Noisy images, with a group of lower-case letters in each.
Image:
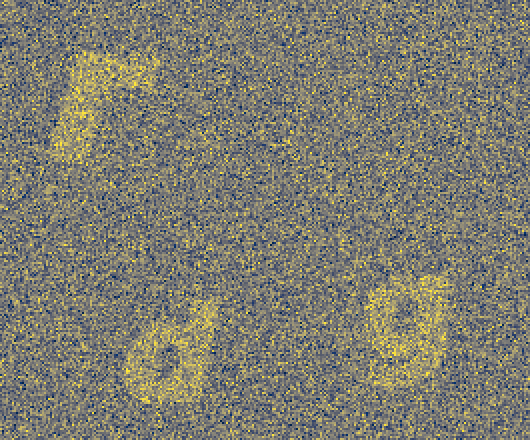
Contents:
top left: r; bottom left: d; bottom right: g
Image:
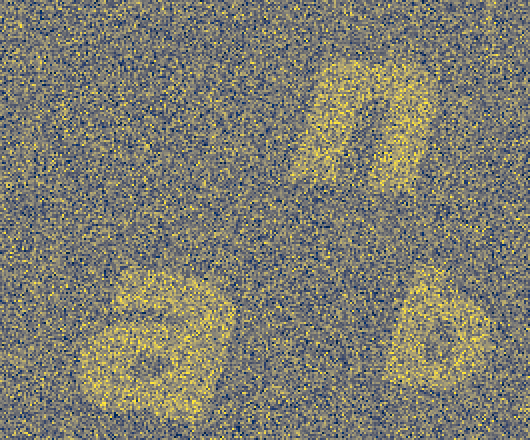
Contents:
top right: n; bottom left: a; bottom right: b
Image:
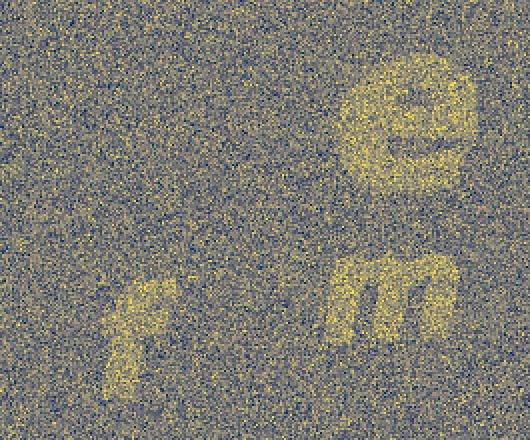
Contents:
top right: e; bottom left: f; bottom right: m
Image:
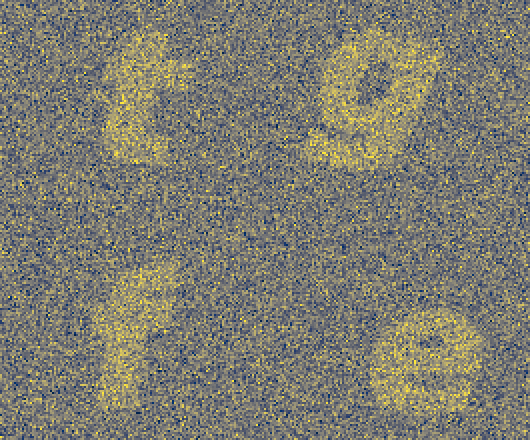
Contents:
top left: t; top right: g; bottom left: f; bottom right: e
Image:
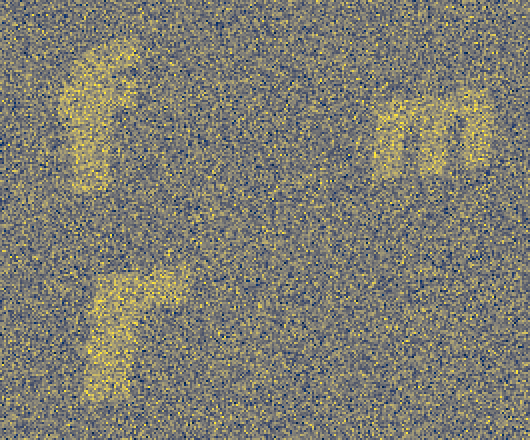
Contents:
top left: f; top right: m; bottom left: r
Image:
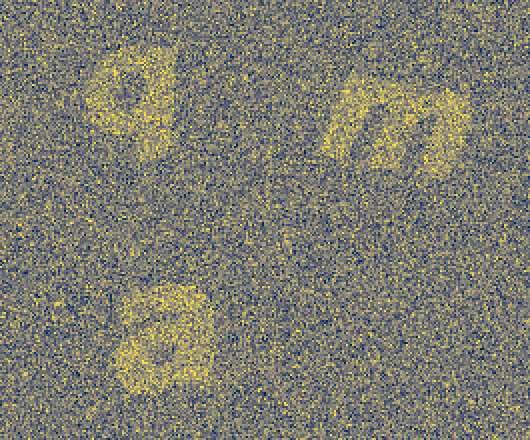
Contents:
top left: q; top right: m; bottom left: a
